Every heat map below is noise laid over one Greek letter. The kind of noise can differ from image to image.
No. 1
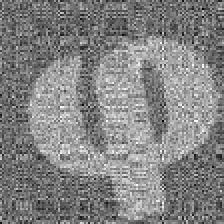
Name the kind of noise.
low rank plus noise
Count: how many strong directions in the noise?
one
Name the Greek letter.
phi
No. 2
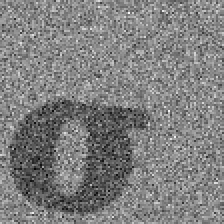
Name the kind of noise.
independent entries
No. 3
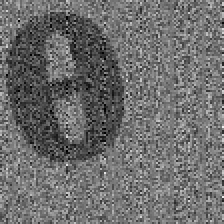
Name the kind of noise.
columns of uneven size
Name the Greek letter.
theta
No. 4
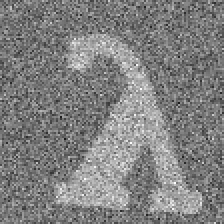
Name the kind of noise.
independent entries
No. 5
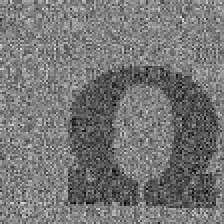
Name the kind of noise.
low rank plus noise
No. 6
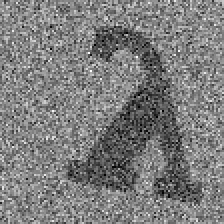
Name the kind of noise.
independent entries
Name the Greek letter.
lambda
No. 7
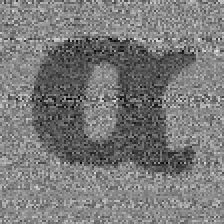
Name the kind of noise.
rows of uneven size
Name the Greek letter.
alpha
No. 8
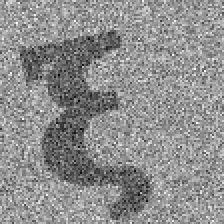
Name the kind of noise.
independent entries
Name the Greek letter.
xi
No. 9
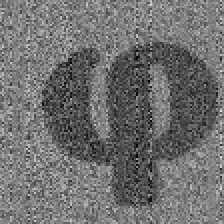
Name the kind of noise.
columns of uneven size
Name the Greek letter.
phi
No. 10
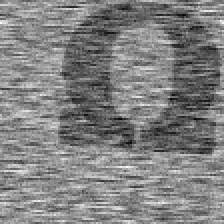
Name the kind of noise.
streaked along the rows
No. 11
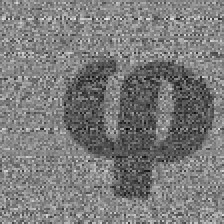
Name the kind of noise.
rows of uneven size
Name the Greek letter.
phi
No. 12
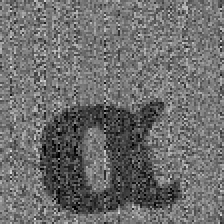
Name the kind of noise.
columns of uneven size
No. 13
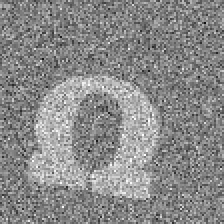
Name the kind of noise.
independent entries
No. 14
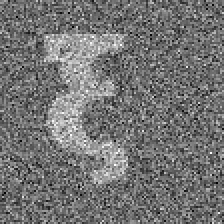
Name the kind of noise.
independent entries
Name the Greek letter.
xi
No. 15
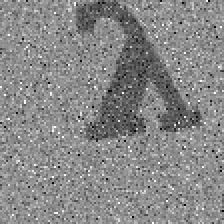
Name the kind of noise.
heavy tails
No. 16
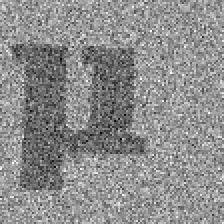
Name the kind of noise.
independent entries
